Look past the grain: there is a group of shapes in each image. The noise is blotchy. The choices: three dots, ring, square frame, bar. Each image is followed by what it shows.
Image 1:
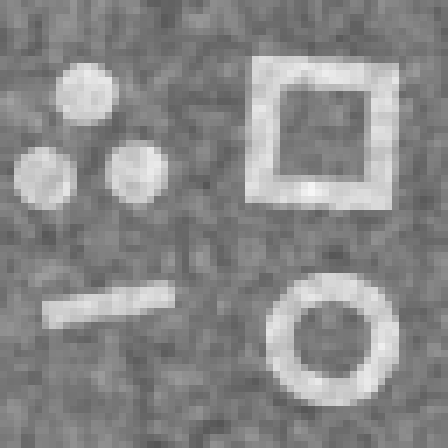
top left: three dots; top right: square frame; bottom left: bar; bottom right: ring
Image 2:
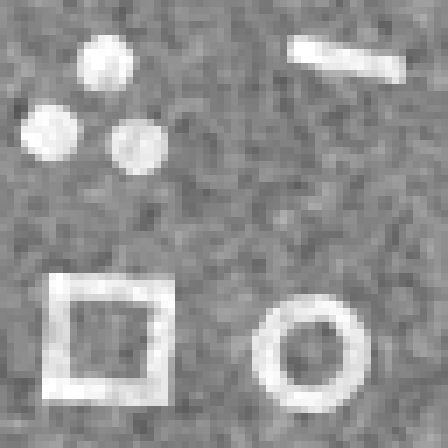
top left: three dots; top right: bar; bottom left: square frame; bottom right: ring
